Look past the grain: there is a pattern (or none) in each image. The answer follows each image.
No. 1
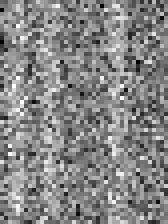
bands of columns
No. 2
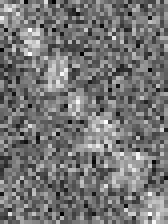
blocks along the diagonal
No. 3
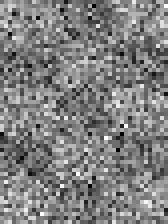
a checkerboard
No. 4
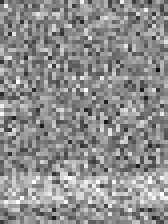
one band of rows
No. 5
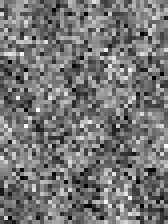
a checkerboard
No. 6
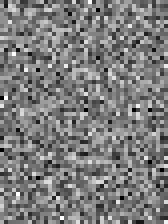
only noise
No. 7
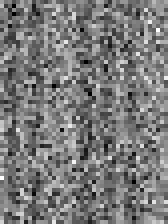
bands of columns
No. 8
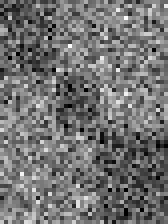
blocks along the diagonal
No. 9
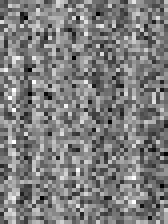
bands of columns
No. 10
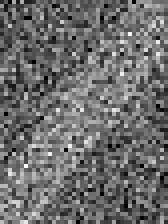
a diagonal band
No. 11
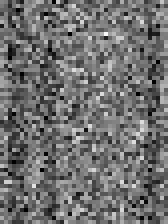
bands of columns
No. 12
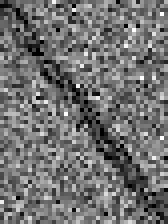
a diagonal band
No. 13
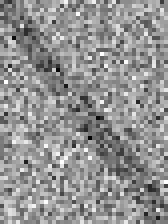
a diagonal band
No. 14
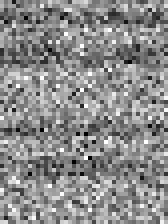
bands of rows
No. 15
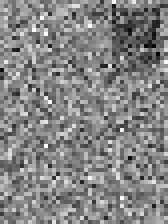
one block
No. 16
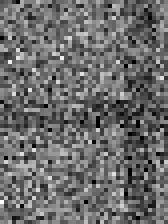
bands of rows crossing bands of columns
